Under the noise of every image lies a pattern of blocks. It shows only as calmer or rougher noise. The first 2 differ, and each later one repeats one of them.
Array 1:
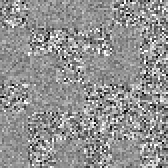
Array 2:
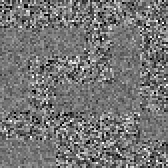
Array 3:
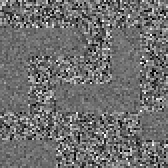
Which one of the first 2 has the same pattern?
2
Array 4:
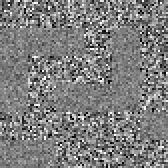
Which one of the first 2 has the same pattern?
2
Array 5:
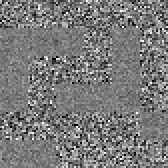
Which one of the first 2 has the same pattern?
2
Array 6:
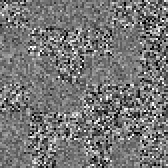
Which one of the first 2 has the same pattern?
1
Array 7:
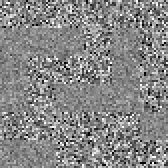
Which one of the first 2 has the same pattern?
2
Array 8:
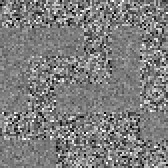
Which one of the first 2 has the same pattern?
2
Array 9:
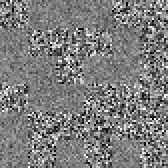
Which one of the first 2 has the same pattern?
1
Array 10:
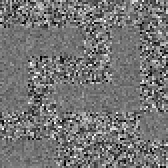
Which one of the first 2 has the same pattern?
2
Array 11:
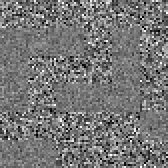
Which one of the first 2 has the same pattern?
2
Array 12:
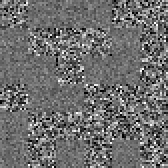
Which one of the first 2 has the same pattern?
1
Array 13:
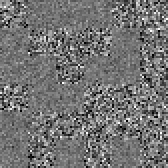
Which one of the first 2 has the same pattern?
1
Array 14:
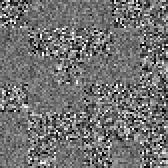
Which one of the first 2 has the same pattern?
1
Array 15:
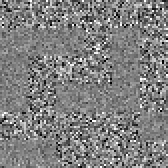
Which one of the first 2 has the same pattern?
2
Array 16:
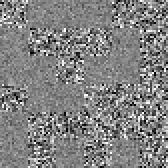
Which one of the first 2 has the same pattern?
1
